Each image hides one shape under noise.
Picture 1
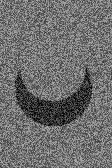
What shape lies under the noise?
crescent
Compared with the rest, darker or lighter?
darker
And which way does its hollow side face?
up
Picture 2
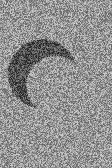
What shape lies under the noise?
crescent
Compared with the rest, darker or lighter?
darker
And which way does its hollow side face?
down and right
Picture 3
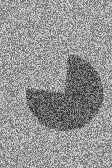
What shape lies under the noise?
disc with a wedge cut out
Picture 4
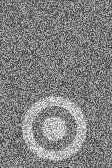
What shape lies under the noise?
bullseye
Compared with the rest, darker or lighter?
lighter
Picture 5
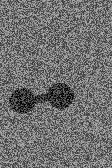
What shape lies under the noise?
dumbbell
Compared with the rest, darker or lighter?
darker
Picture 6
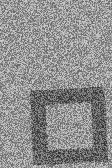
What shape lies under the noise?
square frame
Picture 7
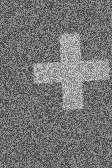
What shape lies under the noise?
cross
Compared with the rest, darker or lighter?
lighter
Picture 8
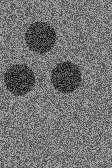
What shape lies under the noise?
three dots
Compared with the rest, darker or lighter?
darker
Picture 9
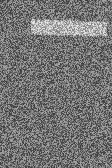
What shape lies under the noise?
bar
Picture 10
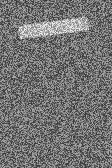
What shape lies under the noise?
bar
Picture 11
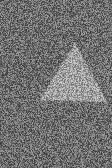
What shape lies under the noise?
triangle
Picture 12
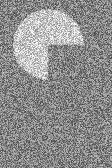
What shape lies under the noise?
disc with a wedge cut out
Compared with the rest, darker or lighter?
lighter
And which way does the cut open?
down and right
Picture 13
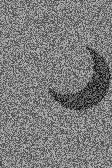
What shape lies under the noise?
crescent
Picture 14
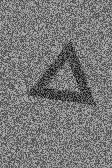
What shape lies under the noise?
triangle frame
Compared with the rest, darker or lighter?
darker
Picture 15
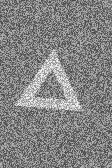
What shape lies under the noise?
triangle frame
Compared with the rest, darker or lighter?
lighter
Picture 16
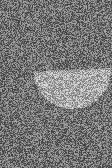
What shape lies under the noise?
half disc
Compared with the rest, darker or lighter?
lighter
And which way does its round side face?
down
